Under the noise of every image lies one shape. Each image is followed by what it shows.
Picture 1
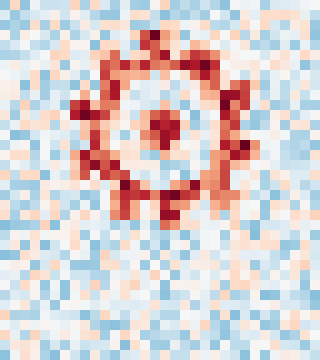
gear
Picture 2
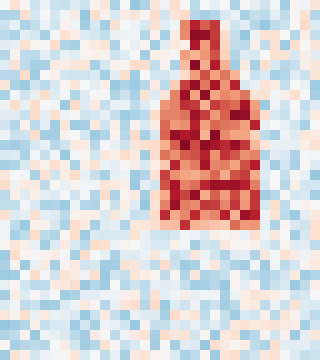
bottle
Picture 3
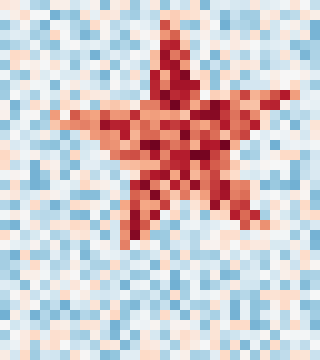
star
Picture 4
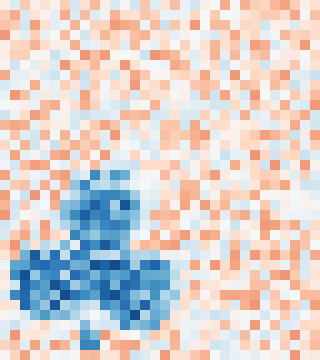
club
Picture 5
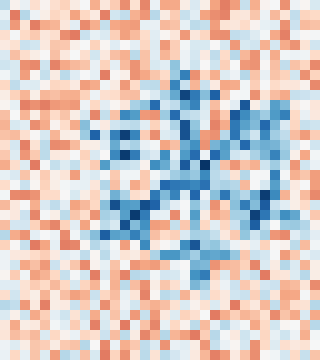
snowflake
